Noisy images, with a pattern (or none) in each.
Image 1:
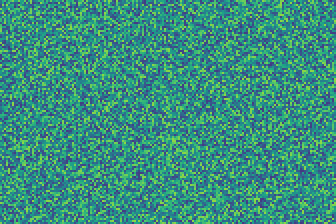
only noise
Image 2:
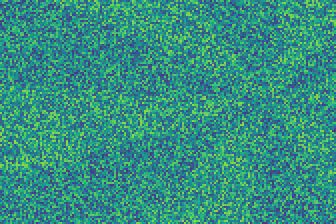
spokes from one point
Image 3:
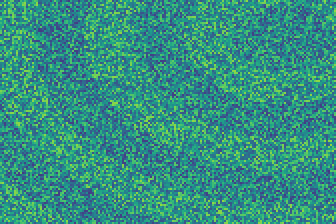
rings round one point
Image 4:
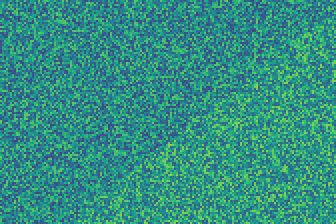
a sharp edge
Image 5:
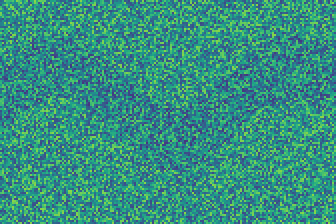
a wavy band
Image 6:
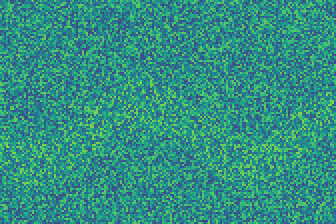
a wavy band
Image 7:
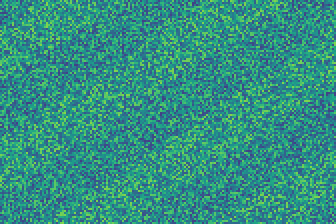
diagonal stripes
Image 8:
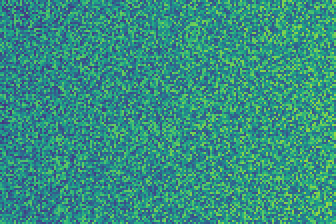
a smooth slope
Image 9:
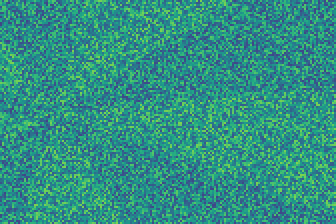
spokes from one point
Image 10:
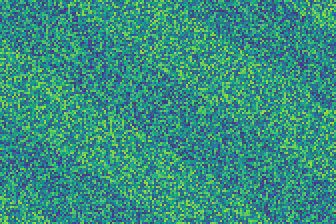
diagonal stripes
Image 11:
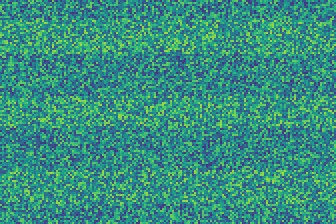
horizontal stripes
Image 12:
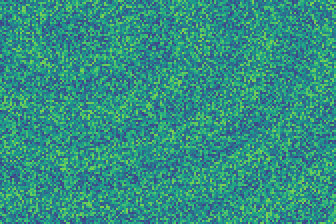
rings round one point
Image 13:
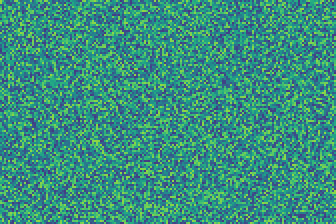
only noise
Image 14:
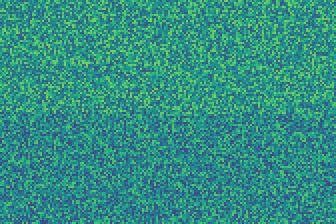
a sharp edge
